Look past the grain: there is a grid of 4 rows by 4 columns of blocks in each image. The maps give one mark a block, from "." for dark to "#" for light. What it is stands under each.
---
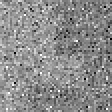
# # . .
# # . .
# # # .
# . . .
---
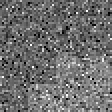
. . . .
. . . .
. . # #
. # # #
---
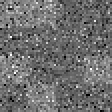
# # . .
. . . .
# . . #
. # . .
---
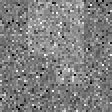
. # # .
. # # .
. . # .
. . . .
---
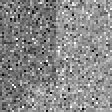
. . # #
. . # #
. . # #
. # # #
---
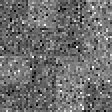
. # . #
. . . #
# . # #
. . # .
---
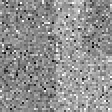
. . # .
. . # .
. . # #
. . # #
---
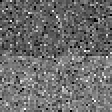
. . . .
. . . .
# # # #
# # # #
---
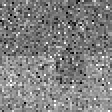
. . . .
. . . .
# # . #
# # # #
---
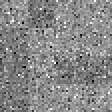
# . # #
. # # #
. # . .
. # # #
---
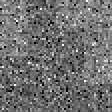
# . # #
# . . #
. . . #
. . . .
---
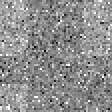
# . . #
# . . #
. . . .
# . . .
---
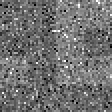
. . # #
. . # .
# . # #
. . . .
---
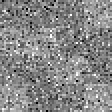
. . . #
# # . .
. . # .
# . . #
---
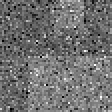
. . # .
. . . .
. # # #
. # # #
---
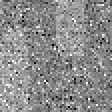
. . # .
# . # .
# . . .
# . . .
